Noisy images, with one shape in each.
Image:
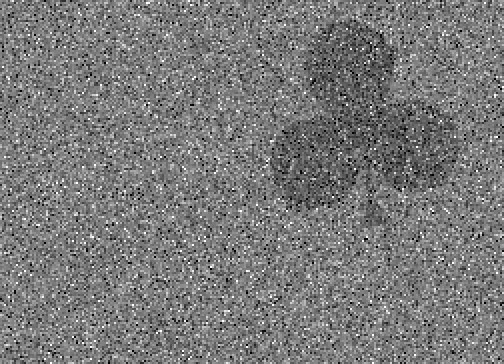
club
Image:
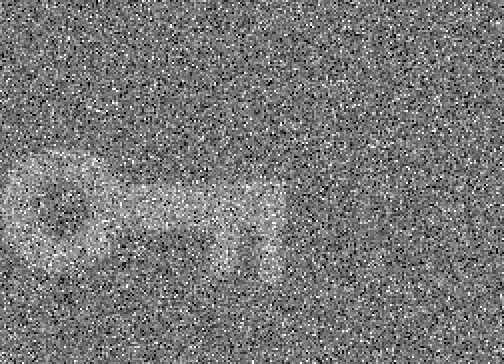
key
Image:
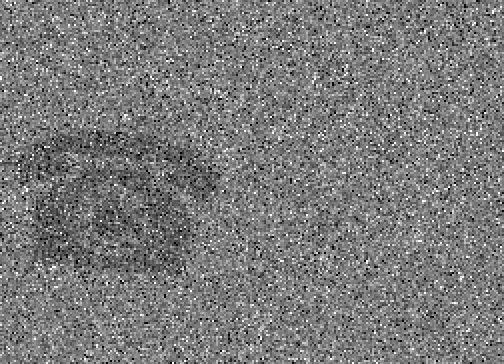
telephone
